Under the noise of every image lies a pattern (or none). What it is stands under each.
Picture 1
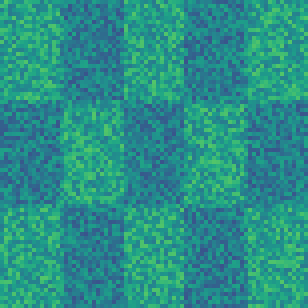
a checkerboard
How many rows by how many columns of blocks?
3 by 5
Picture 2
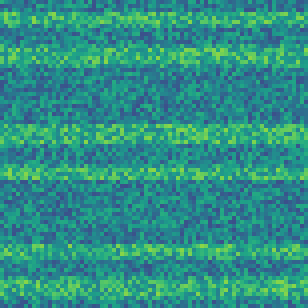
bands of rows
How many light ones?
6
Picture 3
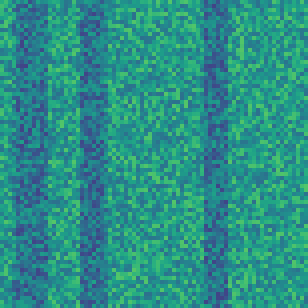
bands of columns
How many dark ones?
3
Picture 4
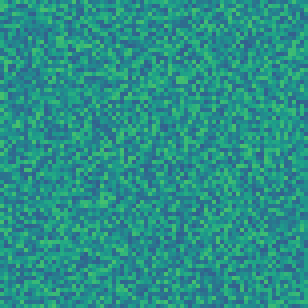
only noise
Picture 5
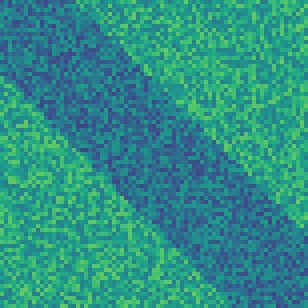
a diagonal band
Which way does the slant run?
top left to bottom right
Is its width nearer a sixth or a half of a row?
a half
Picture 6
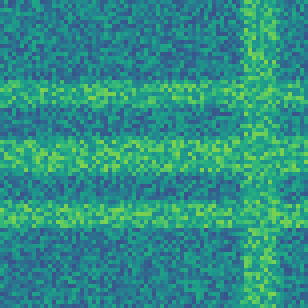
bands of rows crossing bands of columns
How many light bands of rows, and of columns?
3 and 1
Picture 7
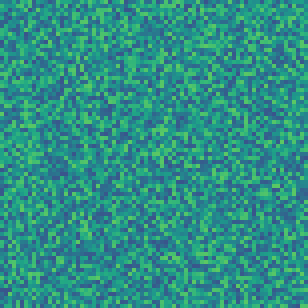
only noise
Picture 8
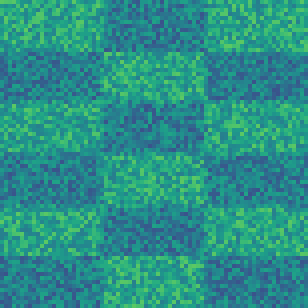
a checkerboard
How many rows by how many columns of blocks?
6 by 3
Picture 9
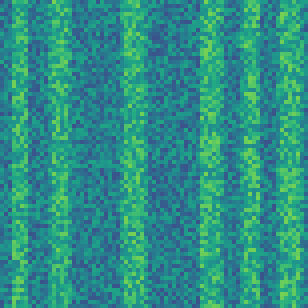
bands of columns
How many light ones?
6
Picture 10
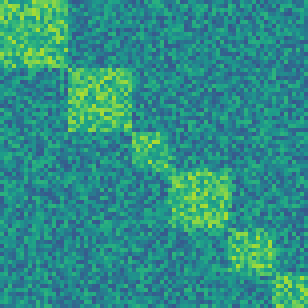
blocks along the diagonal
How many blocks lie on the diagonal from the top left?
6
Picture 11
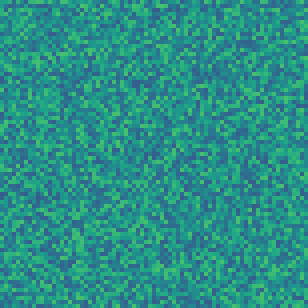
only noise
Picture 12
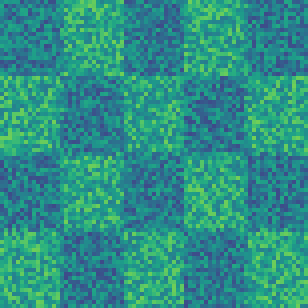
a checkerboard
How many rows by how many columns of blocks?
4 by 5
